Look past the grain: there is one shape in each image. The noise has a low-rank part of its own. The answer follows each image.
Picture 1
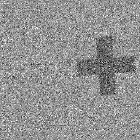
cross
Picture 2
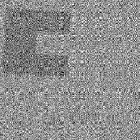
square with a notch
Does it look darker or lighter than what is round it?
darker
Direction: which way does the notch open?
right
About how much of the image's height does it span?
half
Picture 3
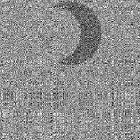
crescent
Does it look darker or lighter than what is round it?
darker
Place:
top middle
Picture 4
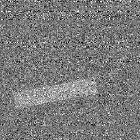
bar
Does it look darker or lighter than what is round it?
lighter
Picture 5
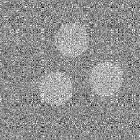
three dots
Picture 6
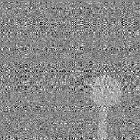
lollipop
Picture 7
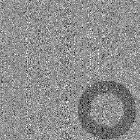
ring
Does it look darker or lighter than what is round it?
darker
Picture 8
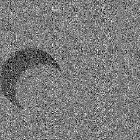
crescent
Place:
middle left
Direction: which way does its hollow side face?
down and right
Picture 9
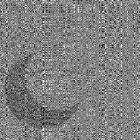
crescent
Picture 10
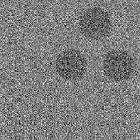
three dots
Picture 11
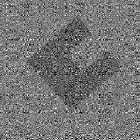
square with a notch
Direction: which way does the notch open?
up and right
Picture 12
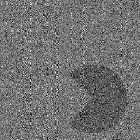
disc with a wedge cut out
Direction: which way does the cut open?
left
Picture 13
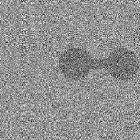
dumbbell
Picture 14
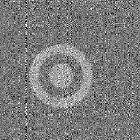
bullseye
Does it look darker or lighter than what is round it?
lighter
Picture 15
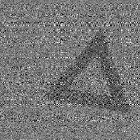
triangle frame
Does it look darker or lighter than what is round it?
darker
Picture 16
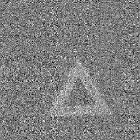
triangle frame
